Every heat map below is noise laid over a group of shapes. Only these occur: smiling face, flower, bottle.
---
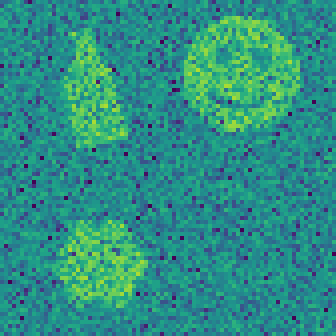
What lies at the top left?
bottle
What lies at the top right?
smiling face
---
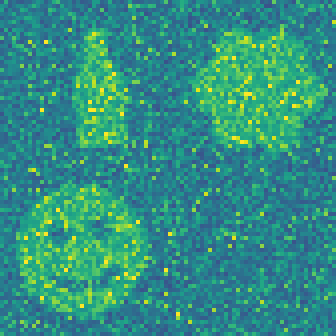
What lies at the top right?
flower
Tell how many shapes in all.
3
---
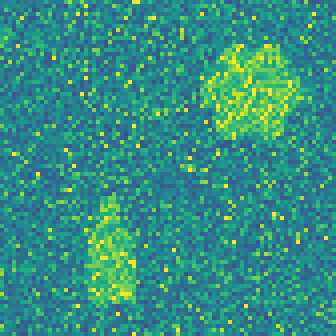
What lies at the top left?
nothing
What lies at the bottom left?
bottle
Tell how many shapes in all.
2
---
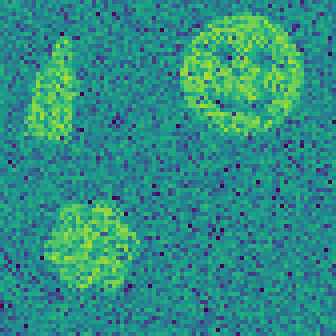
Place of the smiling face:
top right
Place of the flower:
bottom left
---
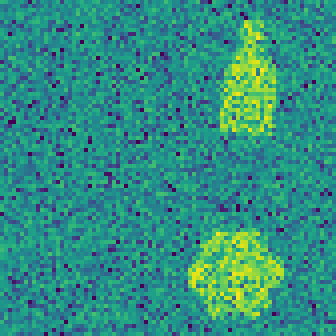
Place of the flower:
bottom right
